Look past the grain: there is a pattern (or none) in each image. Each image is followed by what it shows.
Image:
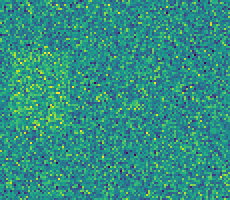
one block
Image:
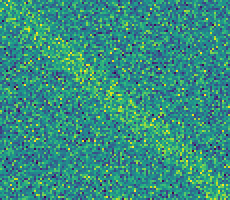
a diagonal band
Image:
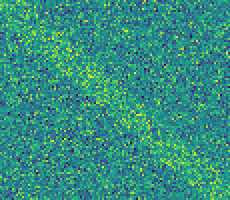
a diagonal band
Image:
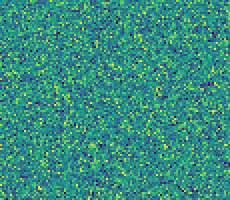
only noise
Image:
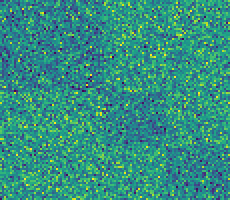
blocks along the diagonal
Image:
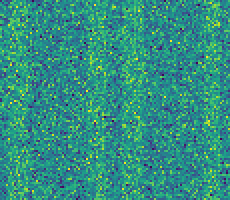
bands of columns
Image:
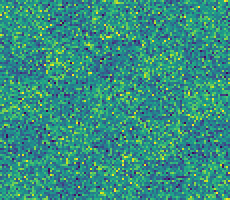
a checkerboard
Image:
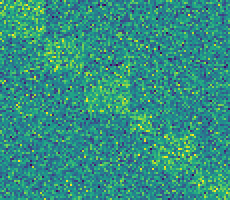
blocks along the diagonal
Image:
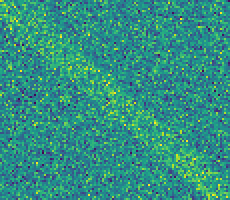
a diagonal band
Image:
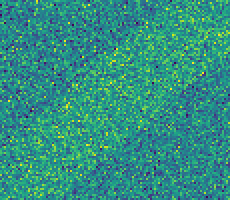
a diagonal band
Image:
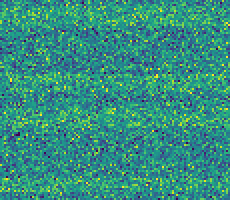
bands of rows
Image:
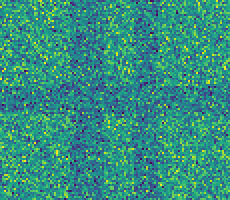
bands of rows crossing bands of columns
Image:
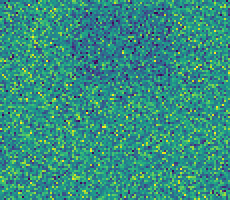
one block
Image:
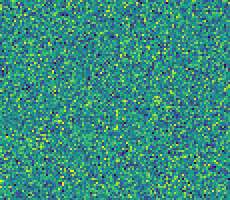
only noise
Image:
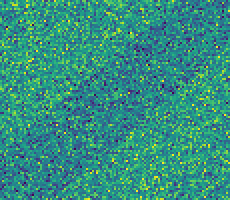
a diagonal band
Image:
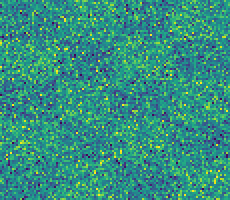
a checkerboard
